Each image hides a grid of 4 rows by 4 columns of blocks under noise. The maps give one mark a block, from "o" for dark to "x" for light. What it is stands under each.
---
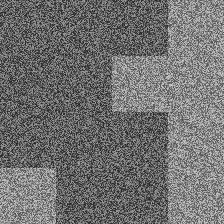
o o o x
o o x x
o o o x
x o o x
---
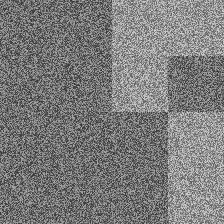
o o x x
o o x o
o o o x
o o o x
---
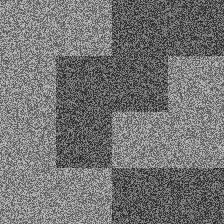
x x o o
x o o x
x o x x
x x o o
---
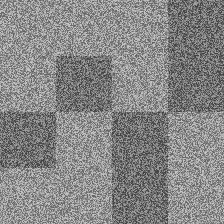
x x x o
x o x o
o x o x
x x o x
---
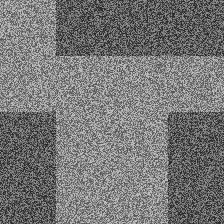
x o o o
x x x x
o x x o
o x x o
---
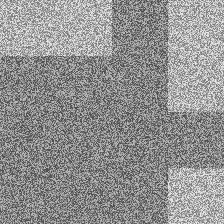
x x o x
o o o x
o o o o
o o o x
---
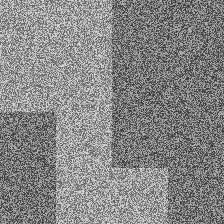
x x o o
x x o o
o x o o
o x x o
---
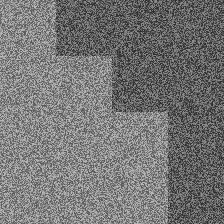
x o o o
x x o o
x x x o
x x x o
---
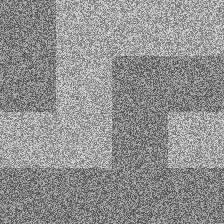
o x x x
o x o o
x x o x
o o o o
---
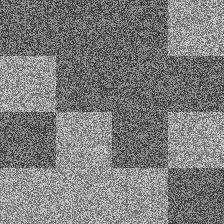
o o o x
x o o o
o x o x
x x x o
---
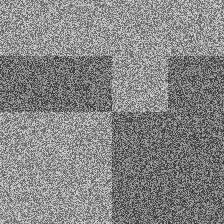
x x x x
o o x o
x x o o
x x o o
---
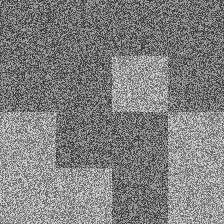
o o o o
o o x o
x o o x
x x o x
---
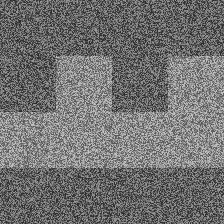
o o o o
o x o x
x x x x
o o o o
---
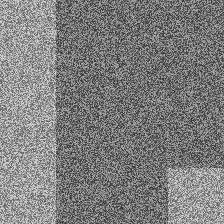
x o o o
x o o o
x o o o
x o o x
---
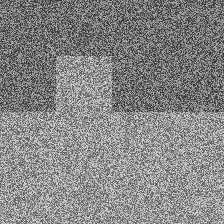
o o o o
o x o o
x x x x
x x x x
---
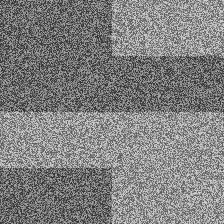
o o x x
o o o o
x x x x
o o x x
